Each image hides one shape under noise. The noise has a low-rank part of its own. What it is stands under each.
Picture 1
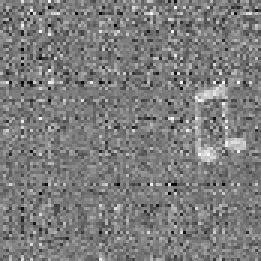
pair of musical notes
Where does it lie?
middle right
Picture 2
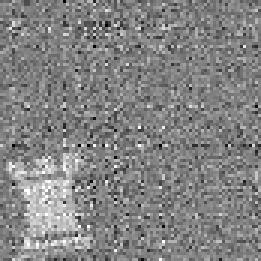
chess rook
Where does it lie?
bottom left
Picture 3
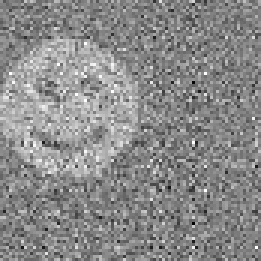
smiling face
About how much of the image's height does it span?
half
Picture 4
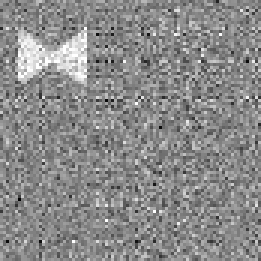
bow tie
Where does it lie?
top left
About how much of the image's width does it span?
a quarter
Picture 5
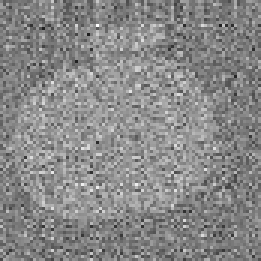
apple
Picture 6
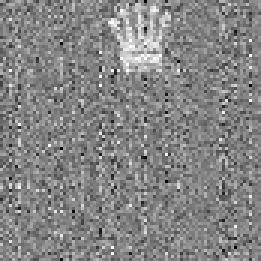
chess queen
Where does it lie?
top middle
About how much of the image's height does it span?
a quarter
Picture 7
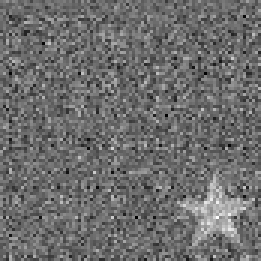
star
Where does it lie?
bottom right
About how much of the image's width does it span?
a third
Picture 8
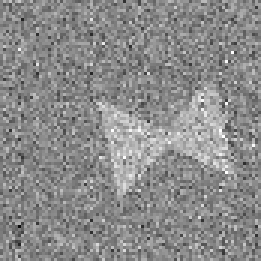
bow tie
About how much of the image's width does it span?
half
